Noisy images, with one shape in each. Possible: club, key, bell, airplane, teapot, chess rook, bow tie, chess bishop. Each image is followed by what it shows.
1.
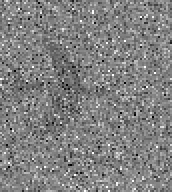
airplane
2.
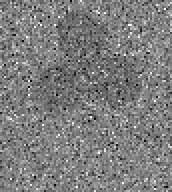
club
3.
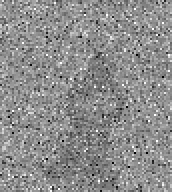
chess bishop
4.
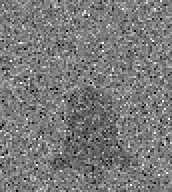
bell
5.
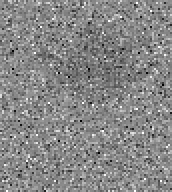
teapot
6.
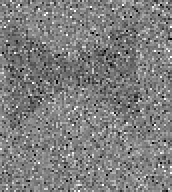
bow tie
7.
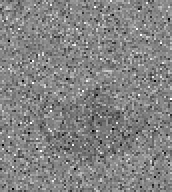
teapot
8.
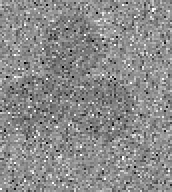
club
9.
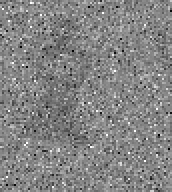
chess bishop
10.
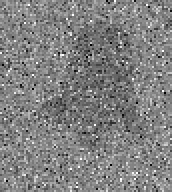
bell
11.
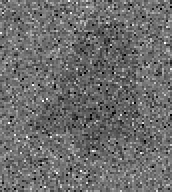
bell
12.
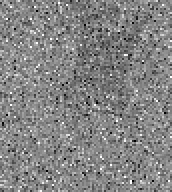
chess rook
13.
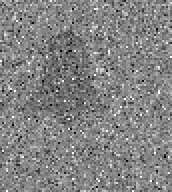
bell
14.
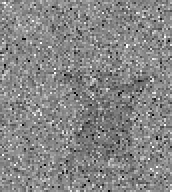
chess rook
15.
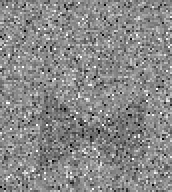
bow tie
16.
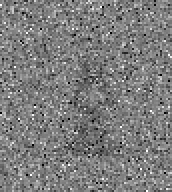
chess bishop
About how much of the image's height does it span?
half
